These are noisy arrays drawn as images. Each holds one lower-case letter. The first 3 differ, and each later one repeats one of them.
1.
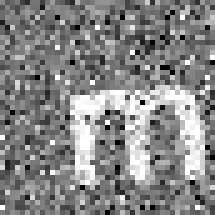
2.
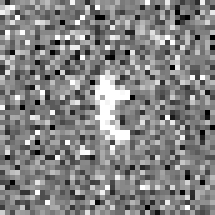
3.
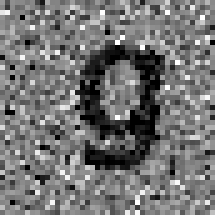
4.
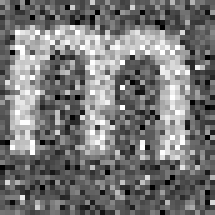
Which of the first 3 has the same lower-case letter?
1
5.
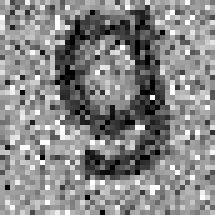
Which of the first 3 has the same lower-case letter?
3
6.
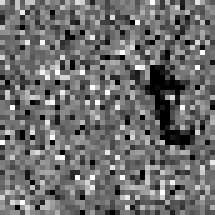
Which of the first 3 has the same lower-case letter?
2
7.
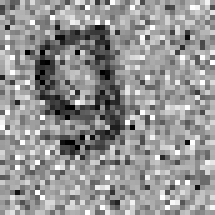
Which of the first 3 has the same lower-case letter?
3
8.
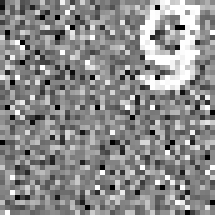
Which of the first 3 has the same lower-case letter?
3
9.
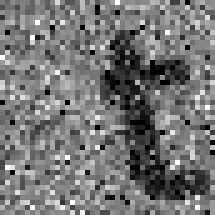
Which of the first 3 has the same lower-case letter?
2
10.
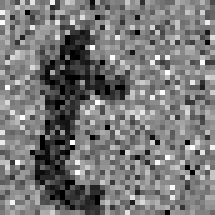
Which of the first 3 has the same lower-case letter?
2
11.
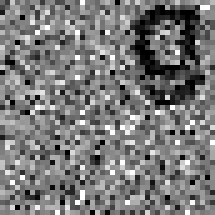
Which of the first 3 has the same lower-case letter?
3
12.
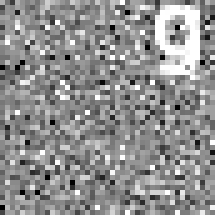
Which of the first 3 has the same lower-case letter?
3
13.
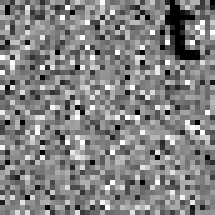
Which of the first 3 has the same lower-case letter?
2
